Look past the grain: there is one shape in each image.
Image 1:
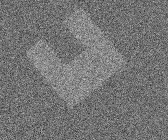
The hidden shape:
square with a notch
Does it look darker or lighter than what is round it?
lighter
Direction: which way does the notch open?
up and left
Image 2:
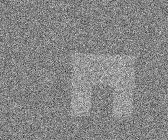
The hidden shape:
square with a notch
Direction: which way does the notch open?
down
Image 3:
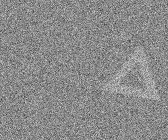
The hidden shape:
triangle frame
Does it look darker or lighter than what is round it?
lighter
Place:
middle right
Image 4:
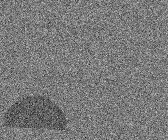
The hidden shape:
half disc
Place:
bottom left
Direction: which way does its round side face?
up
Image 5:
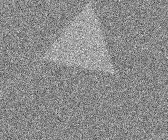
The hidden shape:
triangle
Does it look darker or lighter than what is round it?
lighter
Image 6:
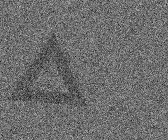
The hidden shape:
triangle frame
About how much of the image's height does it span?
half
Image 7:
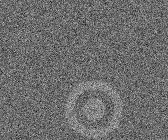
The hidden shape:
bullseye
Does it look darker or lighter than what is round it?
lighter
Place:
bottom middle
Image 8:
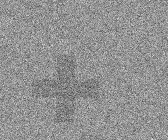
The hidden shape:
cross
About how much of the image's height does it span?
half
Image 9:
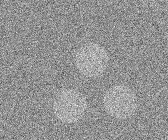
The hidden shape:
three dots
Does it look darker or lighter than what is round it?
lighter
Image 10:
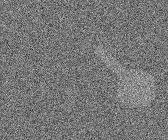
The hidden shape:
lollipop
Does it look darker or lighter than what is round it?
lighter
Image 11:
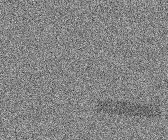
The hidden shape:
bar
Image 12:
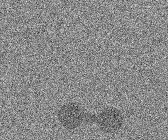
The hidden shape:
dumbbell
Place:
bottom middle
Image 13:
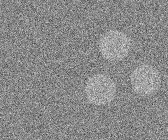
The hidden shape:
three dots
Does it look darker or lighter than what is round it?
lighter
